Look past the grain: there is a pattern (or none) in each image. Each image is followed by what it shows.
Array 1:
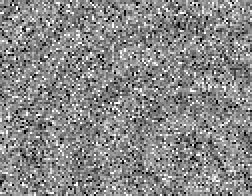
rings round one point
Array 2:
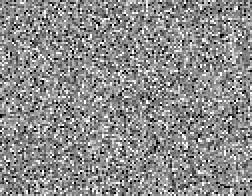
only noise
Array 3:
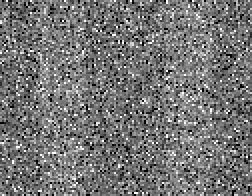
vertical stripes
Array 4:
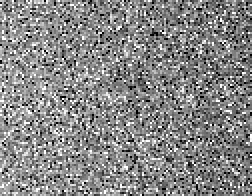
a smooth slope
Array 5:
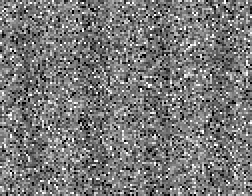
vertical stripes
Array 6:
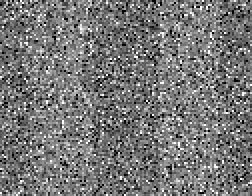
vertical stripes
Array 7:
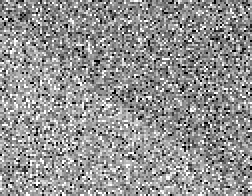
a sharp edge
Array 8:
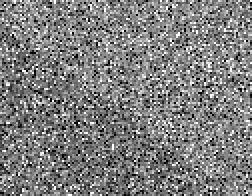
a sharp edge
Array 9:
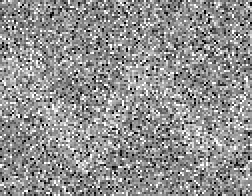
a wavy band
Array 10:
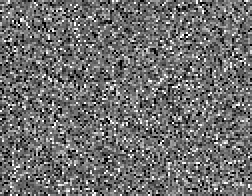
only noise
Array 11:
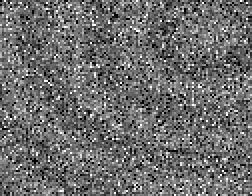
rings round one point
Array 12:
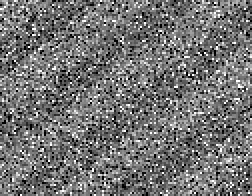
diagonal stripes
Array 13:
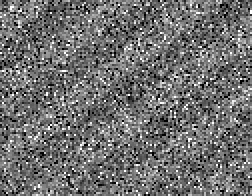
diagonal stripes
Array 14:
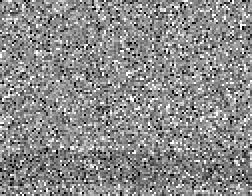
one horizontal stripe
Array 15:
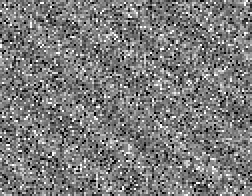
diagonal stripes
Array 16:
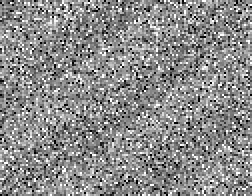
diagonal stripes
